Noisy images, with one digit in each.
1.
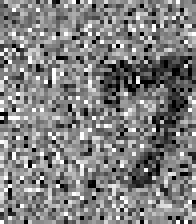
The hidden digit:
7
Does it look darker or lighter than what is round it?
darker
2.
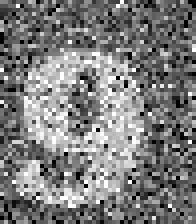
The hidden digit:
9
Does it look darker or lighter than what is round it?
lighter
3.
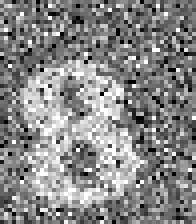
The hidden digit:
8
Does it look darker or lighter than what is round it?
lighter
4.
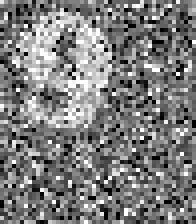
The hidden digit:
9
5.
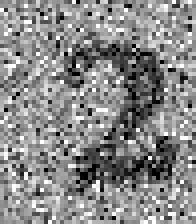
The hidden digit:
2
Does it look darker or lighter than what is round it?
darker
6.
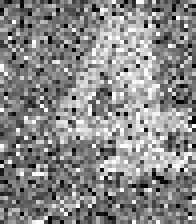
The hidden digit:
4
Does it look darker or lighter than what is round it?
lighter
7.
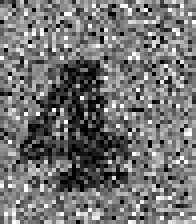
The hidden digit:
4
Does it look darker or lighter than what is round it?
darker
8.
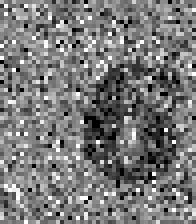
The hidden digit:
6
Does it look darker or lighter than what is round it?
darker
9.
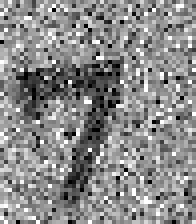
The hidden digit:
7
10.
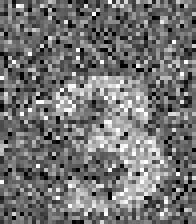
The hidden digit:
3
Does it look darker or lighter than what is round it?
lighter
